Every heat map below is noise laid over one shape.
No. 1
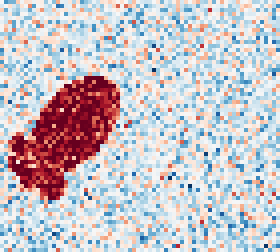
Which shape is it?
footprint
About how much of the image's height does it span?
half
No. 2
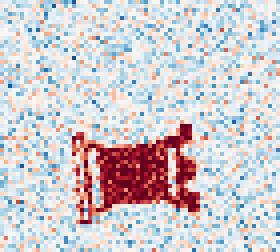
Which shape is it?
chess rook
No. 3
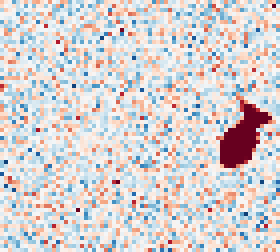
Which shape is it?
fish
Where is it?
middle right
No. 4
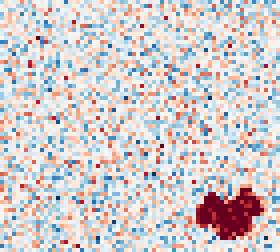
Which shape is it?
car
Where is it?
bottom right
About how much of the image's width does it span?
a quarter
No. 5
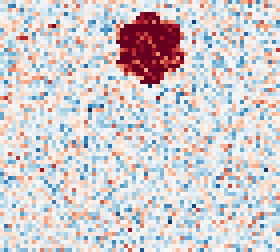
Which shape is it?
flower
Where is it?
top middle
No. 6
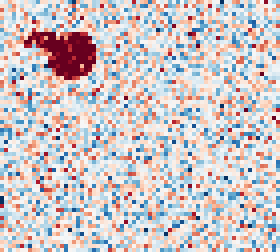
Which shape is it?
pear
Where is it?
top left
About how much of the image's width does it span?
a quarter
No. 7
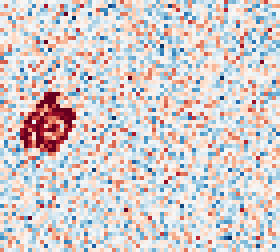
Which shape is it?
telephone
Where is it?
middle left
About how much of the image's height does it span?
a quarter
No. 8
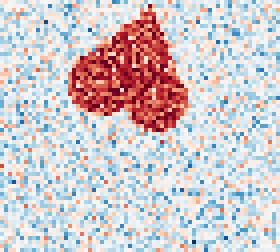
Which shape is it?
heart
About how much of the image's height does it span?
half
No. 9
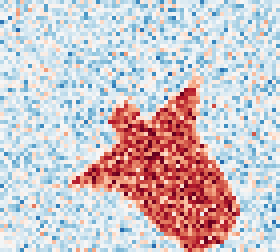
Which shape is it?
bell
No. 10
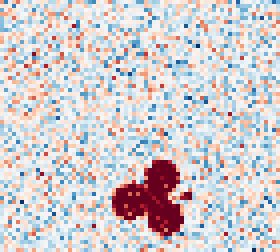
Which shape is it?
club
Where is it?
bottom middle
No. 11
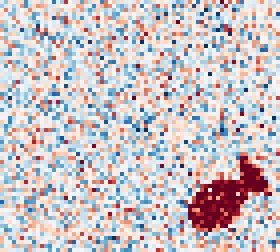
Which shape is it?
fish
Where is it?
bottom right
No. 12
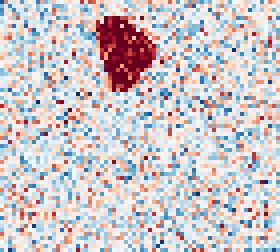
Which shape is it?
cloud
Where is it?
top middle
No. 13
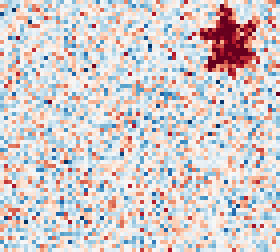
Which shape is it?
turtle
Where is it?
top right
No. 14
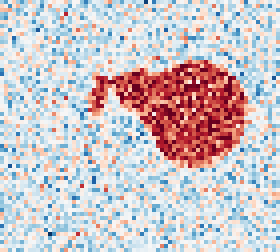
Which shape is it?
pear
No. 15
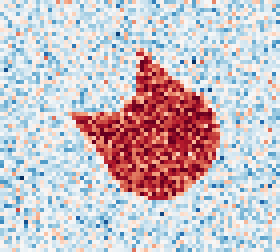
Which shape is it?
cat's head
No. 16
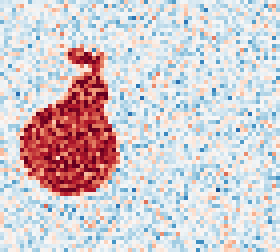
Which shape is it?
pear
